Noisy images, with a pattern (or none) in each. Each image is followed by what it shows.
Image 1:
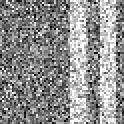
bands of columns
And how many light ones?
2
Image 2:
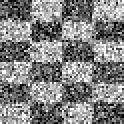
a checkerboard
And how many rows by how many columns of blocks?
6 by 4
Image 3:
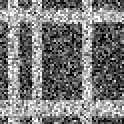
bands of rows crossing bands of columns
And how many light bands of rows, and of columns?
2 and 3
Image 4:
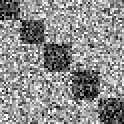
blocks along the diagonal
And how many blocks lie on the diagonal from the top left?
5
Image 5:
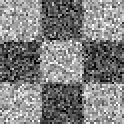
a checkerboard
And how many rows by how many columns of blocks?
3 by 3
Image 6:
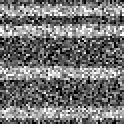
bands of rows
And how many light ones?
4
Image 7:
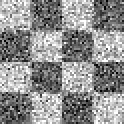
a checkerboard
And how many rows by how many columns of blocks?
4 by 4
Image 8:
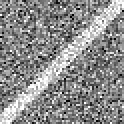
a diagonal band
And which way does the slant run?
bottom left to top right
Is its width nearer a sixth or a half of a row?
a sixth
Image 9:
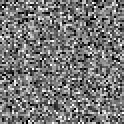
only noise
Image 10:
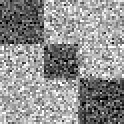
blocks along the diagonal
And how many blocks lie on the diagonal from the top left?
3
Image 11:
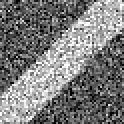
a diagonal band
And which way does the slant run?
bottom left to top right
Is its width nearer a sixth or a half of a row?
a half
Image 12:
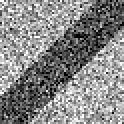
a diagonal band
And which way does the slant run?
bottom left to top right
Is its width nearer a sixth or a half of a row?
a half
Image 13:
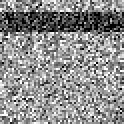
one band of rows
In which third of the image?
top
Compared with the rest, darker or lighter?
darker
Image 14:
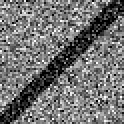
a diagonal band
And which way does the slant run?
bottom left to top right
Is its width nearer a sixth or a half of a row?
a sixth
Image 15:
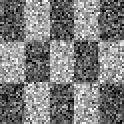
a checkerboard
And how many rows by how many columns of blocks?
3 by 5
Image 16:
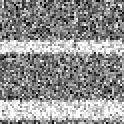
bands of rows
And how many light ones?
2
